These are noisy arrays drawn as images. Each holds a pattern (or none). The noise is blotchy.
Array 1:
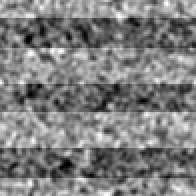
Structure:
horizontal stripes
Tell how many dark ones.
3
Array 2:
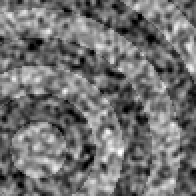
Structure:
rings round one point
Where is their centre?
bottom left
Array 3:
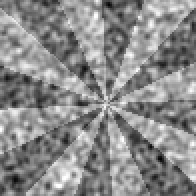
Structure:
spokes from one point
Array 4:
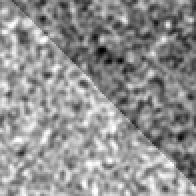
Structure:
a sharp edge
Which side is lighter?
bottom left
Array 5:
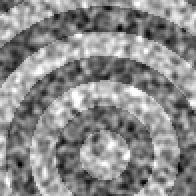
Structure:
rings round one point
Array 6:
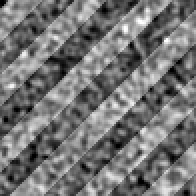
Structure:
diagonal stripes
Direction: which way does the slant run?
bottom left to top right
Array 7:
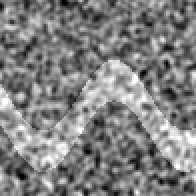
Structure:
a wavy band
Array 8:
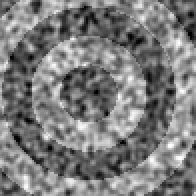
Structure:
rings round one point
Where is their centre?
centre
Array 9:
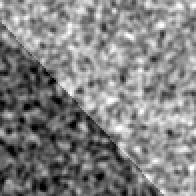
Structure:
a sharp edge
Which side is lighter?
top right
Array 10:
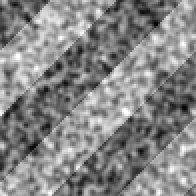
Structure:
diagonal stripes
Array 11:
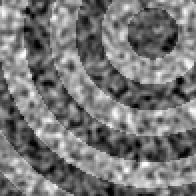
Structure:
rings round one point
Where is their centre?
top right
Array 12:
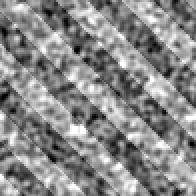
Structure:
diagonal stripes
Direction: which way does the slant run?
top left to bottom right
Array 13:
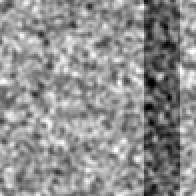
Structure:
one vertical stripe
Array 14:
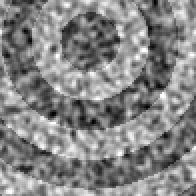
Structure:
rings round one point
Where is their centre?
top middle
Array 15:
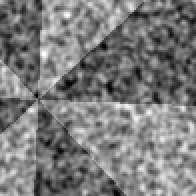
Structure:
spokes from one point
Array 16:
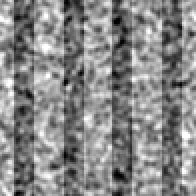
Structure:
vertical stripes
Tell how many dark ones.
4
